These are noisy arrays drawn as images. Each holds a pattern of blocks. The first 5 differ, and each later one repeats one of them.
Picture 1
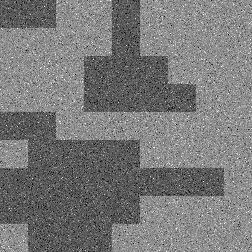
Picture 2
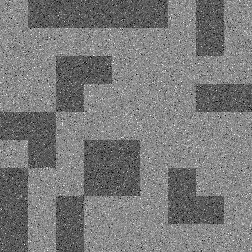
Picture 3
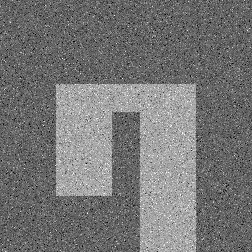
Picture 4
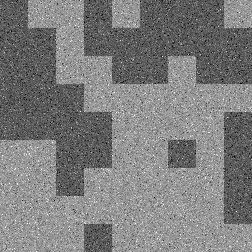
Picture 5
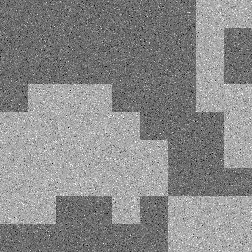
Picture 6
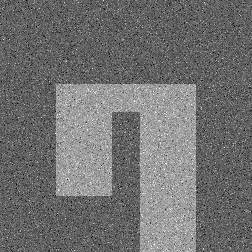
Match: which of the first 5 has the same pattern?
3
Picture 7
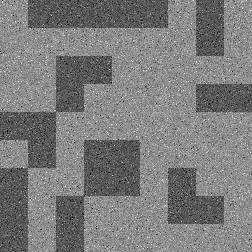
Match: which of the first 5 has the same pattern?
2
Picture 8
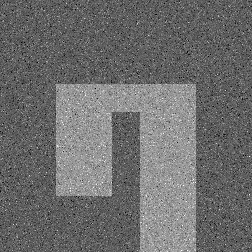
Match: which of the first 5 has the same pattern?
3
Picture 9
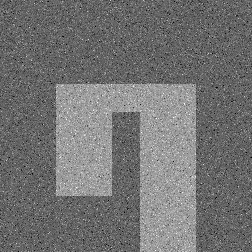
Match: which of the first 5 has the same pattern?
3
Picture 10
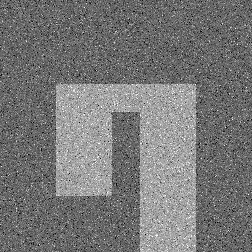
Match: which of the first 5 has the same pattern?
3
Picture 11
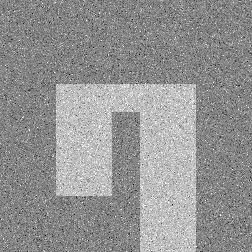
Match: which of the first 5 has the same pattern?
3
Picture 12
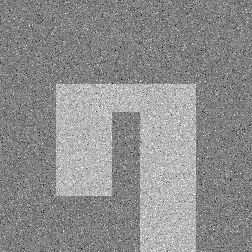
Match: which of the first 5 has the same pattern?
3
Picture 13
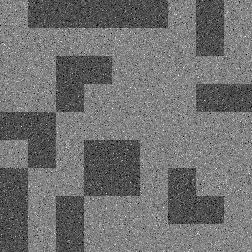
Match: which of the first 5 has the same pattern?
2
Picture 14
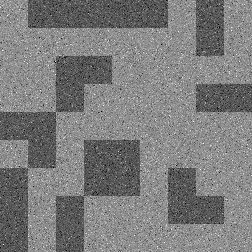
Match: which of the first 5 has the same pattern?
2
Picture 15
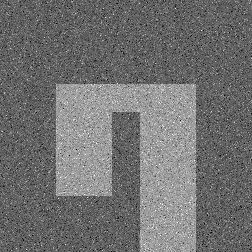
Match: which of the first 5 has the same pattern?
3
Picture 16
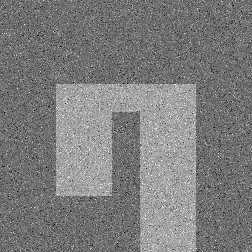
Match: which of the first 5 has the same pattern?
3
